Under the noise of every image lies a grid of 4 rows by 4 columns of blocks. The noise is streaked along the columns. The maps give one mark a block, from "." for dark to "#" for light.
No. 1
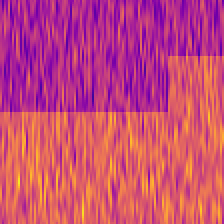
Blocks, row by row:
. . . .
. . . #
# # # #
# # # #
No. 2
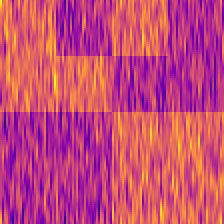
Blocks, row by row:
# . # .
# # . .
. . # #
. . # #
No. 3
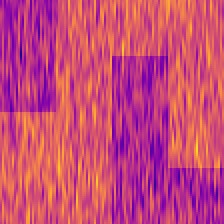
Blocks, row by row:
. # # #
. # . #
# # . #
# # . .
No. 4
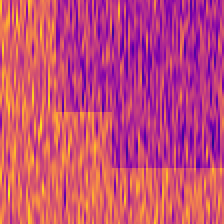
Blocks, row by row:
# . . .
# . . .
# # . .
# # # #
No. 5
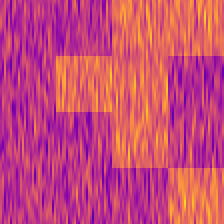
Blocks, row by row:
. . # #
. # # .
. . # .
. . . #
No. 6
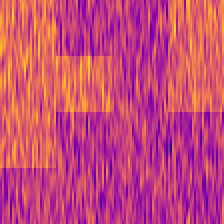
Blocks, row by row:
# . . #
# # . #
# . . .
. . . .
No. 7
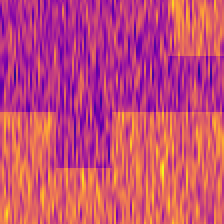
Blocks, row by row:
. . . #
. . . .
# . # #
# # # #
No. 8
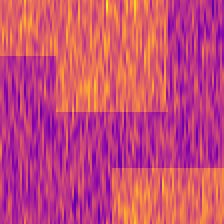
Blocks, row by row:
# # # .
. # # .
. . . .
. . # #
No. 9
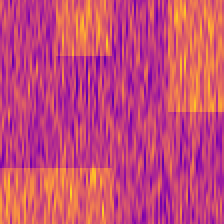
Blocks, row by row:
. # . #
. . . #
. . . .
# # . .
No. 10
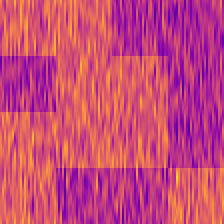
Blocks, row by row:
# # . .
. # # .
# # # .
# . . #
